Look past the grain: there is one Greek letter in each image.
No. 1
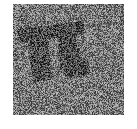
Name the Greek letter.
pi
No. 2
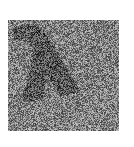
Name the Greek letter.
lambda
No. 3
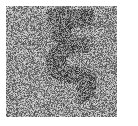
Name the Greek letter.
xi
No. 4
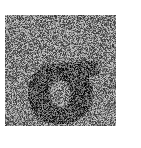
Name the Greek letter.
sigma
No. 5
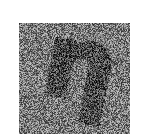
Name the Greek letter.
eta
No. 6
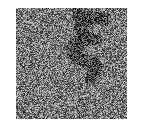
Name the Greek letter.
xi
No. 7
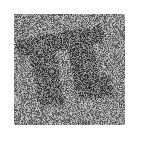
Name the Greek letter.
pi
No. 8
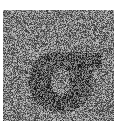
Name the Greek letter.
sigma
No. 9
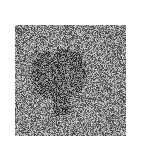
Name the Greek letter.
phi
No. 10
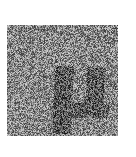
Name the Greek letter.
mu
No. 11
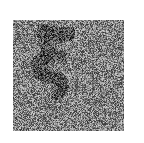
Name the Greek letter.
xi
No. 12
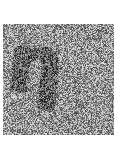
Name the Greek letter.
eta
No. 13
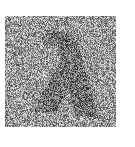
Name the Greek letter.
lambda
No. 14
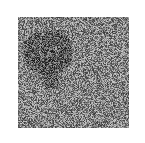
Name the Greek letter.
phi
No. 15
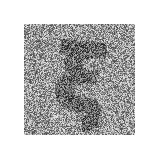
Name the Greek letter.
xi
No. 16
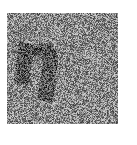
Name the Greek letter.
eta
